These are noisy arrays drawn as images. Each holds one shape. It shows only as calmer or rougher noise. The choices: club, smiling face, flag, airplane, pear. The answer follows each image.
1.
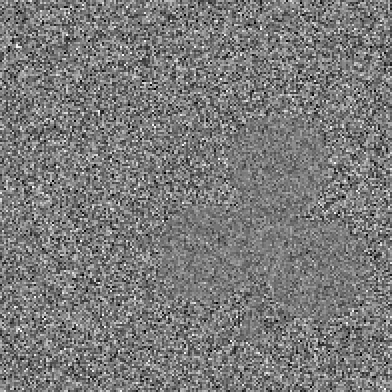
club
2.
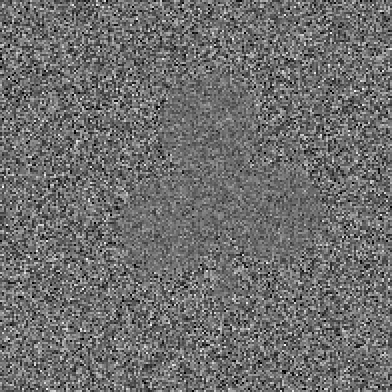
club
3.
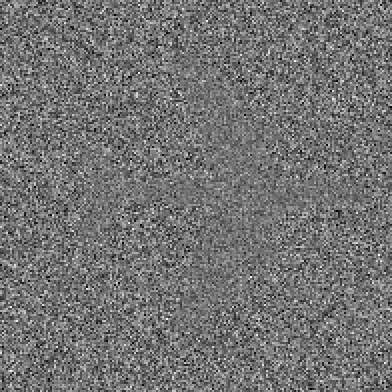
airplane
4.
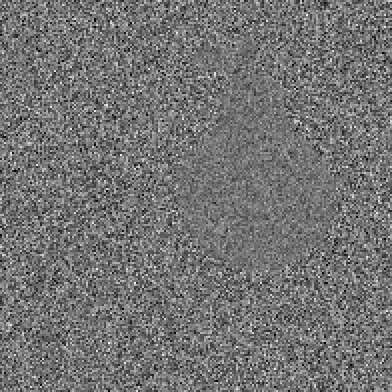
pear
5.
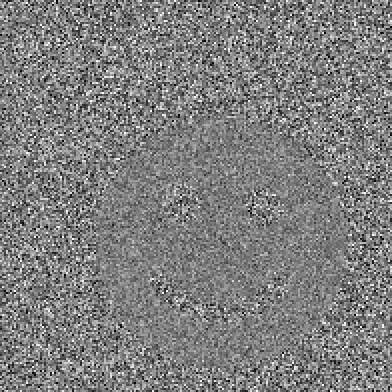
smiling face
